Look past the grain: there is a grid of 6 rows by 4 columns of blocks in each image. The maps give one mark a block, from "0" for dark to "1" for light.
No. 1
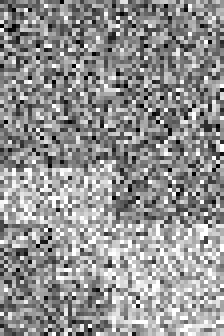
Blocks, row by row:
0 0 0 0
0 0 0 0
0 0 0 0
1 1 0 0
0 1 1 1
0 0 1 1
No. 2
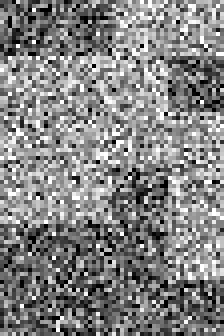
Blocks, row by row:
0 0 1 1
1 1 1 0
1 1 1 1
1 1 0 1
0 0 0 1
0 0 0 0
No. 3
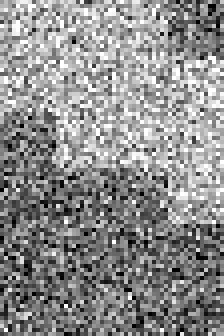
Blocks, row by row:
1 1 1 0
1 1 1 1
0 1 1 1
0 0 0 1
0 0 0 0
0 0 0 0
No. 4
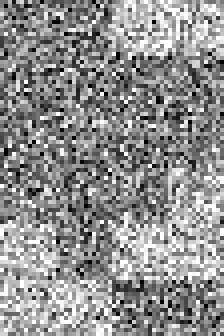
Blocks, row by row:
0 0 1 1
0 0 0 0
0 0 0 0
0 0 0 1
1 0 1 1
1 1 0 0
